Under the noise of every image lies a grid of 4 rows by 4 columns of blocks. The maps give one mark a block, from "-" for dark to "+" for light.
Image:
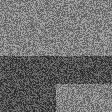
++++
++++
----
--++
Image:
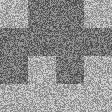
+--+
----
-+-+
++++
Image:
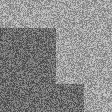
++++
--++
--++
---+
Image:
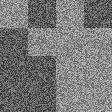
+-+-
-+++
--++
--++
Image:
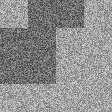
+--+
--++
--++
++++
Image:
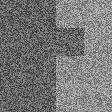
--++
---+
--++
--++
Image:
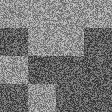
++++
-++-
+---
-+--
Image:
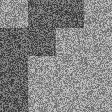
+--+
--++
-+++
-+++
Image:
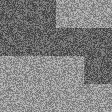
--++
----
+++-
++++
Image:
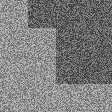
+---
++--
++--
++++
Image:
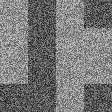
+-+-
+-++
+-++
--+-
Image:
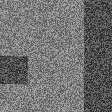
+++-
+++-
-++-
+++-
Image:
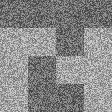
----
++-+
+-++
+--+
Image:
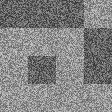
---+
+++-
+-+-
++++
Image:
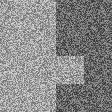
++--
++--
+++-
++--
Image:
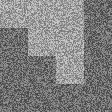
+++-
-++-
--+-
----
